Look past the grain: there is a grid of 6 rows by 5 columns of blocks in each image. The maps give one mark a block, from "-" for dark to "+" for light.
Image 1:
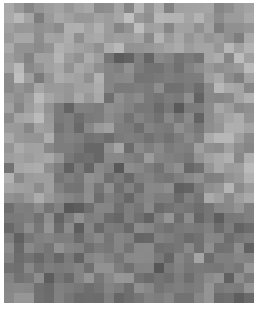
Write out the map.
+++++
++--+
+---+
+---+
-----
-----
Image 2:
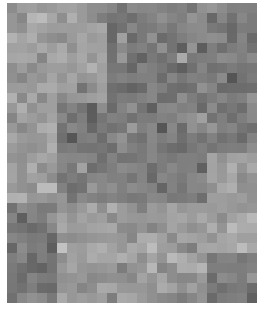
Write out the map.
++---
++---
+----
+---+
-++++
-+++-
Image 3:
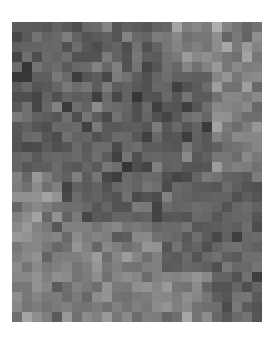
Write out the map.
---++
----+
----+
+----
+++--
++++-
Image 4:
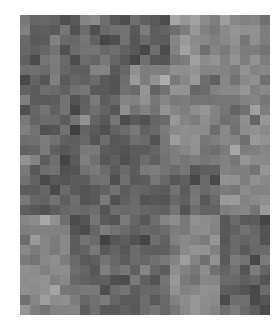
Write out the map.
---++
--+++
---++
----+
+--+-
+--+-
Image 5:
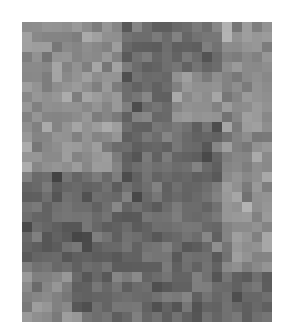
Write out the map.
++--+
++-++
++--+
----+
----+
+----
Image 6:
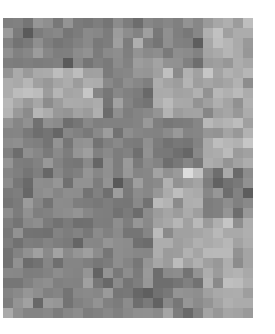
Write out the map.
----+
++-++
----+
---+-
---++
----+
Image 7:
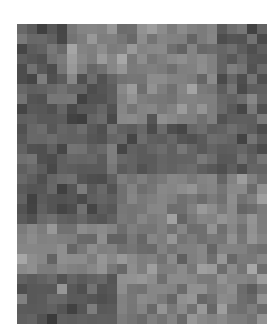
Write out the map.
-+++-
--++-
-----
--+++
+++++
--+++
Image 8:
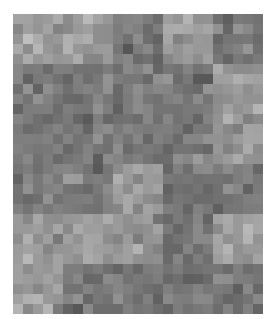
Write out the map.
++-+-
----+
----+
--+--
+++-+
+----
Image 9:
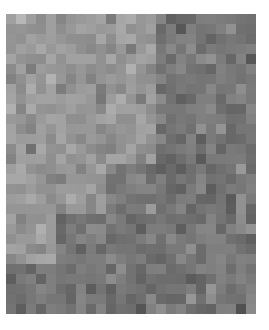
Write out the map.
+++--
+++--
+++--
++---
+----
-----
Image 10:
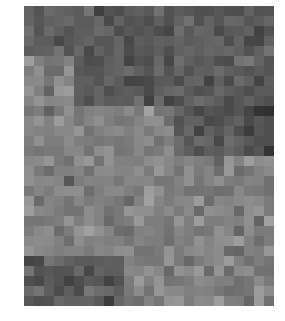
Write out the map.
-----
+----
+++--
+++++
+++++
--+++
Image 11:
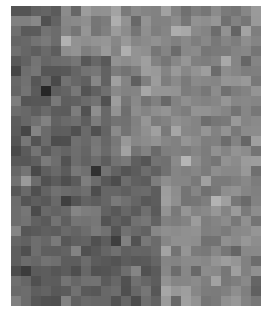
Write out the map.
-++++
--+++
--+++
---++
---++
---++
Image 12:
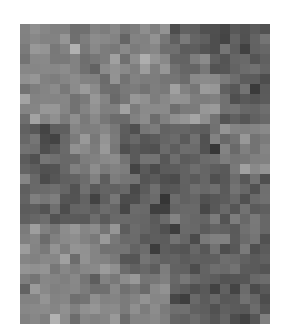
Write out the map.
+++--
++++-
-+--+
-----
++---
+++--
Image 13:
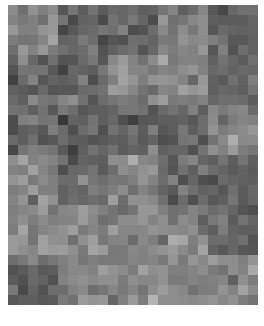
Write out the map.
+--+-
--++-
----+
+-+--
++++-
-++++
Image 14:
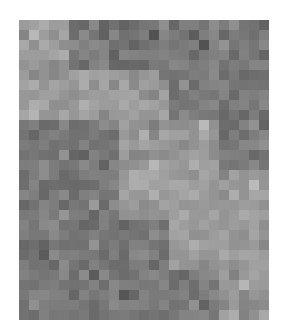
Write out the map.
+----
+++--
--++-
--+++
---++
----+
